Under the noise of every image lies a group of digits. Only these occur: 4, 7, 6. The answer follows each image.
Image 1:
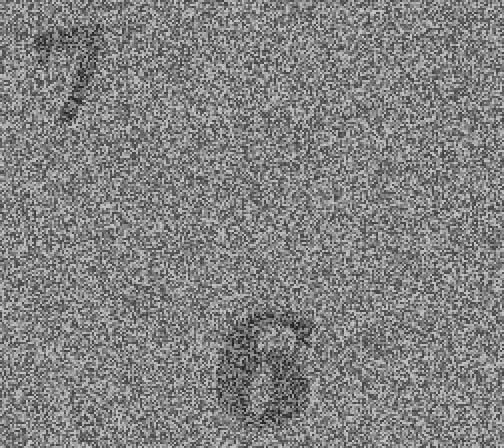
top left: 7; bottom middle: 6
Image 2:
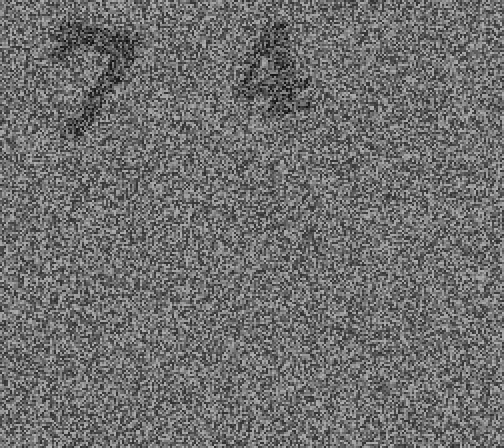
top left: 7; top middle: 4
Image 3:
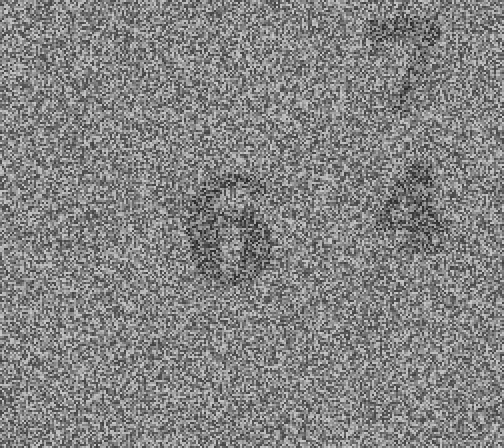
top right: 7; centre: 6; middle right: 4
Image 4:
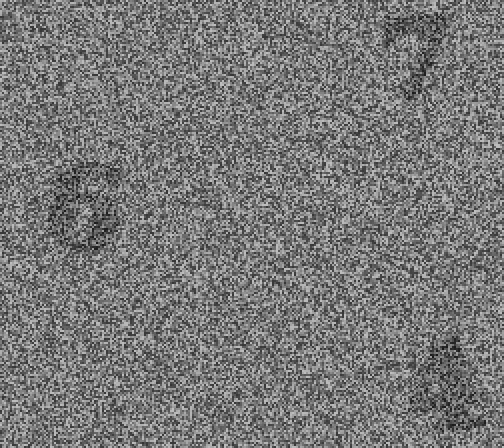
top right: 7; middle left: 6; bottom right: 4
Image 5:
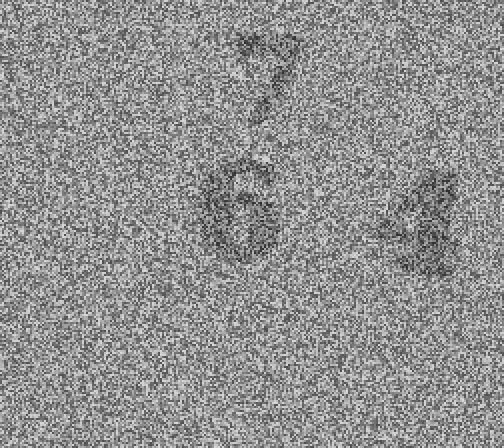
top middle: 7; centre: 6; middle right: 4
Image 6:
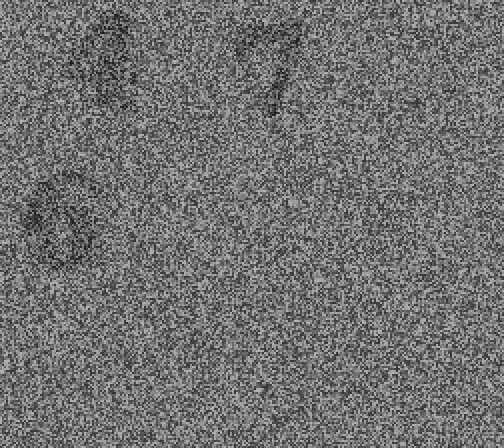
top left: 4; top middle: 7; middle left: 6
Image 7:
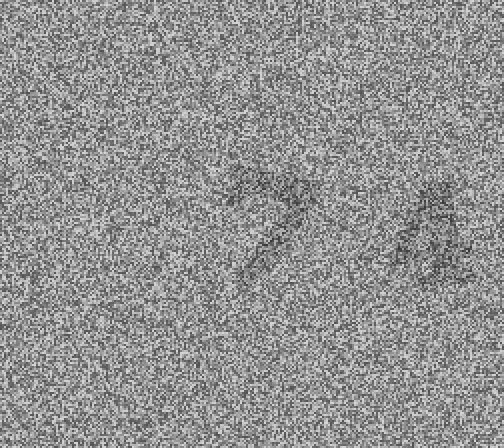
centre: 7; middle right: 4
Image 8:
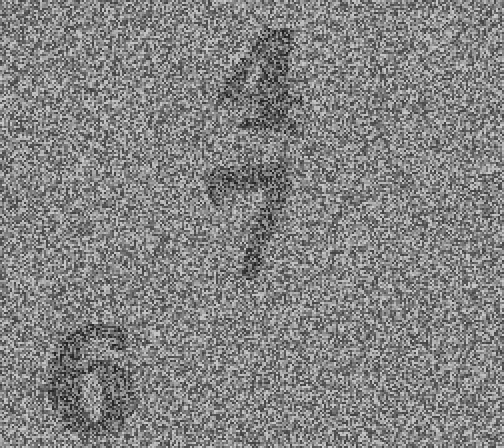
top middle: 4; centre: 7; bottom left: 6
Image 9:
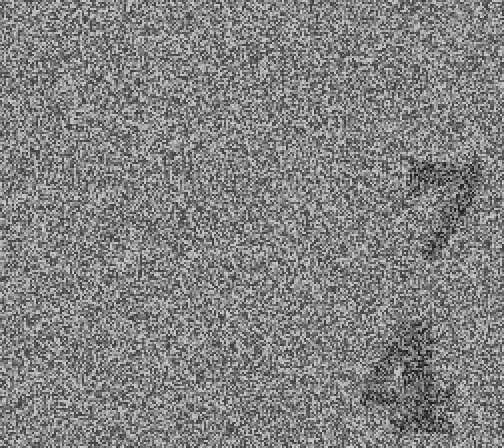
middle right: 7; bottom right: 4
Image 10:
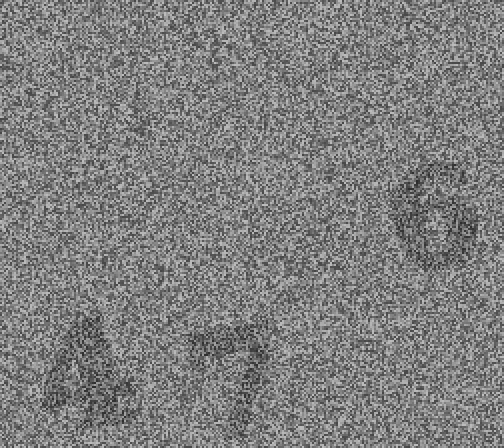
middle right: 6; bottom left: 4; bottom middle: 7
